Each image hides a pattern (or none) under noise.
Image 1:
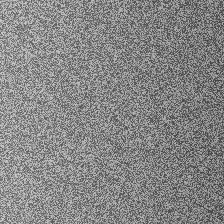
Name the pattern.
a smooth slope
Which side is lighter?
left
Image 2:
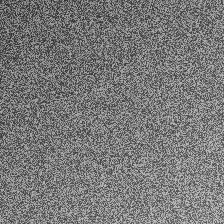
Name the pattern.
a smooth slope
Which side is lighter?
bottom right
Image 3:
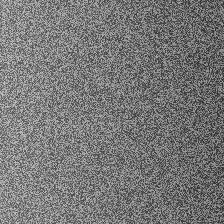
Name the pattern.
a smooth slope
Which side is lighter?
left
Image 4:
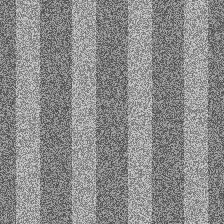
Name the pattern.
vertical stripes
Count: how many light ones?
4
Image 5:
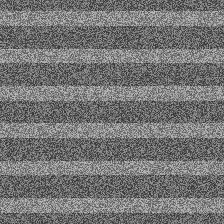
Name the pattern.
horizontal stripes
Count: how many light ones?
6
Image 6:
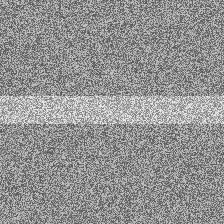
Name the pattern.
one horizontal stripe
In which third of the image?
middle
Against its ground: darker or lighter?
lighter
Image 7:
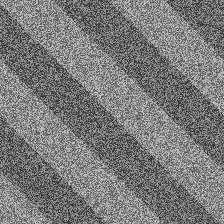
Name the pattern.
diagonal stripes
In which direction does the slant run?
top left to bottom right
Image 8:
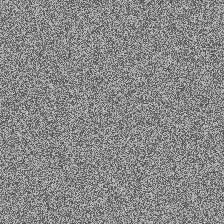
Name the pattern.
only noise
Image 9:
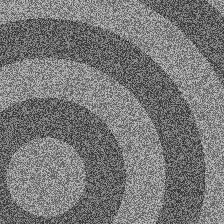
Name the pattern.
rings round one point
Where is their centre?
bottom left
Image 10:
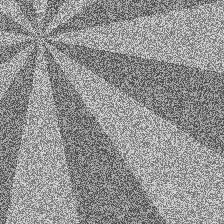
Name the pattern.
spokes from one point
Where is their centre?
top left
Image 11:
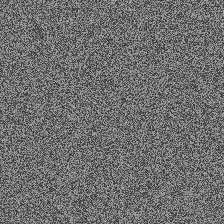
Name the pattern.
only noise
